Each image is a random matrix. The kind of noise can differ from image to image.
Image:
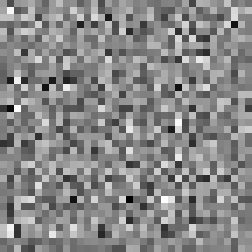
low rank plus noise
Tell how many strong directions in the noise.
three or four
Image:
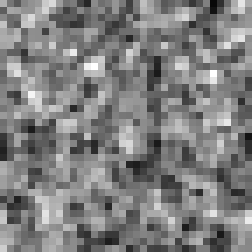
blotchy
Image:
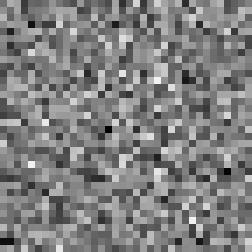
low rank plus noise
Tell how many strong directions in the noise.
five to eight
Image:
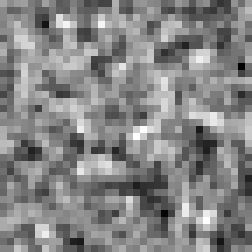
blotchy
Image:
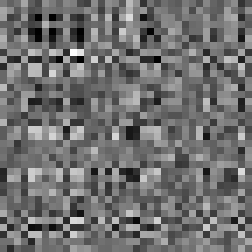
low rank plus noise
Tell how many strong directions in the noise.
one
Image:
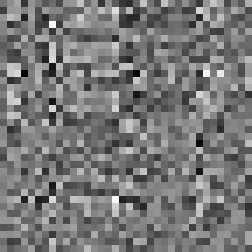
low rank plus noise
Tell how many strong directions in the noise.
three or four
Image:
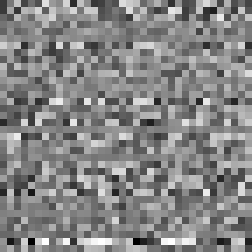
rows of uneven size
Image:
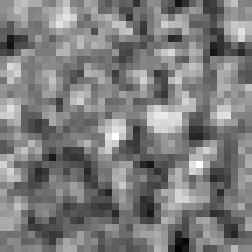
blotchy
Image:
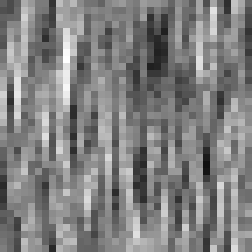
streaked along the columns
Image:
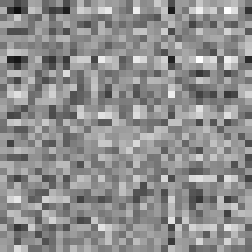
low rank plus noise
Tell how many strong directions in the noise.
one
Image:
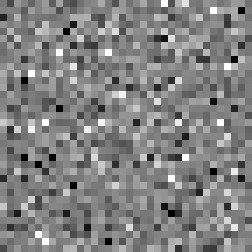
heavy tails
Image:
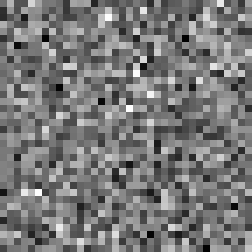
independent entries
